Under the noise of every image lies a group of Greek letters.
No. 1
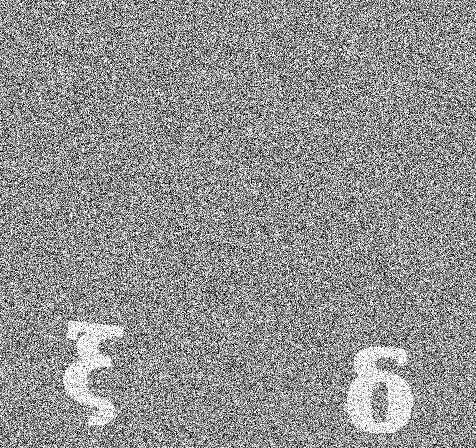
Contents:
bottom left: xi; bottom right: delta
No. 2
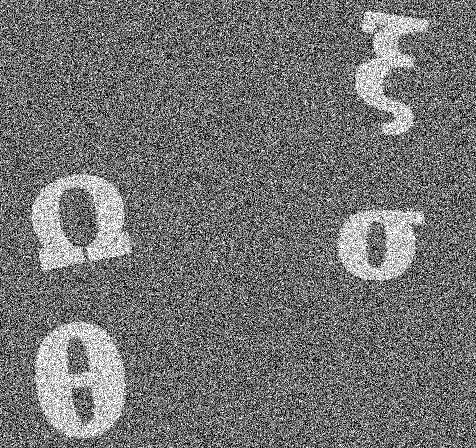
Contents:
top right: xi; middle left: omega; middle right: sigma; bottom left: theta
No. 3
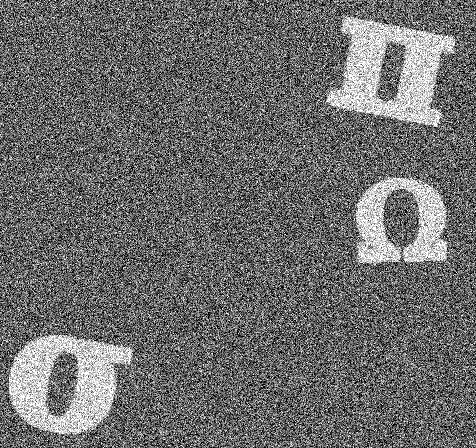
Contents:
top right: pi; middle right: omega; bottom left: sigma
